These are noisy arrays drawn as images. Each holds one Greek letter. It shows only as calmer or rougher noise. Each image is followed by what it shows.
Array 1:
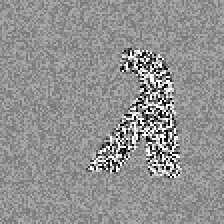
lambda
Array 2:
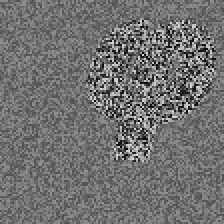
phi
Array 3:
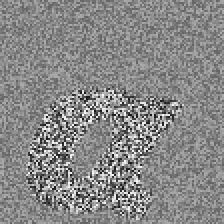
alpha
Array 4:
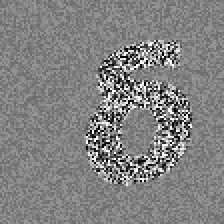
delta
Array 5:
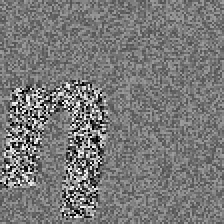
eta
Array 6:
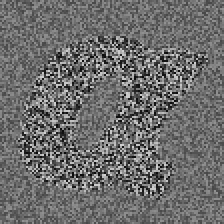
alpha
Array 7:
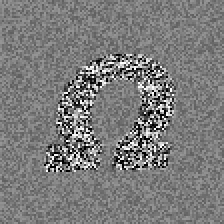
omega
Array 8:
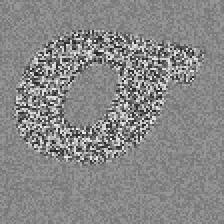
sigma
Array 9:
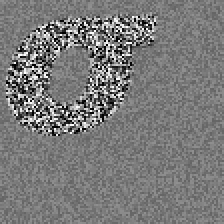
sigma
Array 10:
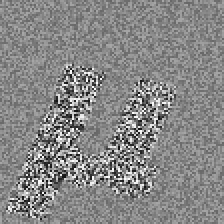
mu
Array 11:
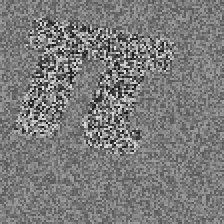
pi
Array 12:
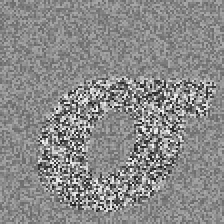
sigma
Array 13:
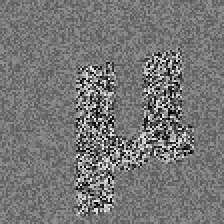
mu
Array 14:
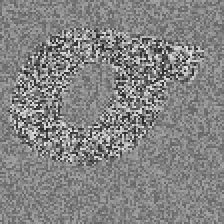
sigma
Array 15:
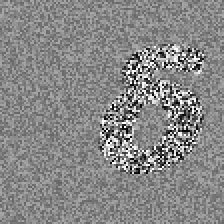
delta
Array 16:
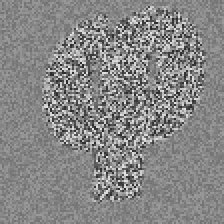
phi
